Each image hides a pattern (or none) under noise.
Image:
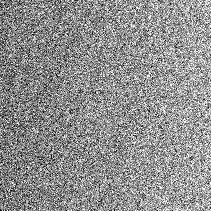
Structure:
a smooth slope
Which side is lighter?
right
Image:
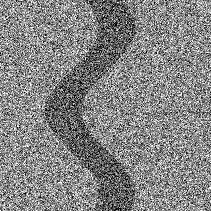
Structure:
a wavy band
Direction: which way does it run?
top to bottom
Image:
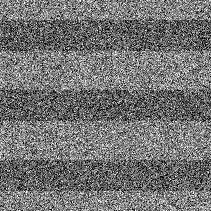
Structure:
horizontal stripes
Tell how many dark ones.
3
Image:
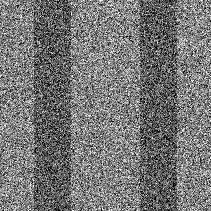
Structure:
vertical stripes
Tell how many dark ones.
2
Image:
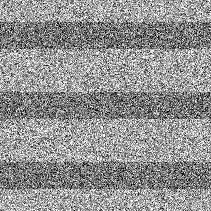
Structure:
horizontal stripes
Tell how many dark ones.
3
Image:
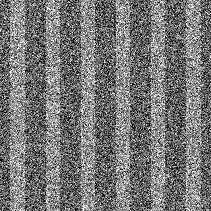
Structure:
vertical stripes
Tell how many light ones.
6
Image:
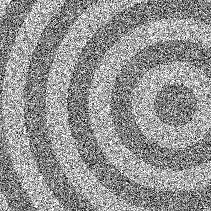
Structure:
rings round one point
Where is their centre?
middle right
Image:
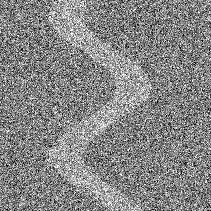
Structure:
a wavy band
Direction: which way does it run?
top to bottom
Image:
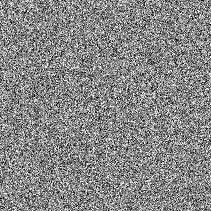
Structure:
only noise
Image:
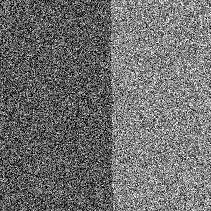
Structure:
a sharp edge
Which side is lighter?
right
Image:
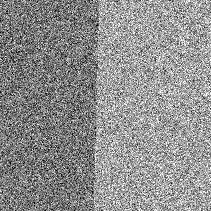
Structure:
a sharp edge
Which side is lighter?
right
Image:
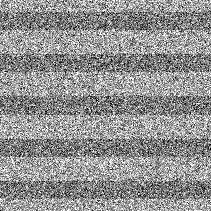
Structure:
horizontal stripes
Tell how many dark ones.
5
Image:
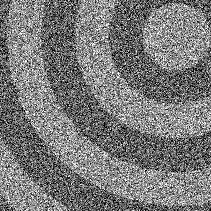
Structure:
rings round one point
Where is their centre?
top right
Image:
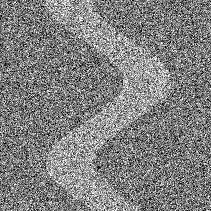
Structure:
a wavy band
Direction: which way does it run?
top to bottom
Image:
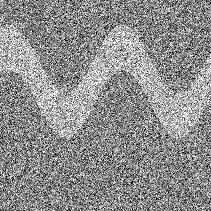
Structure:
a wavy band
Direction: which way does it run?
left to right
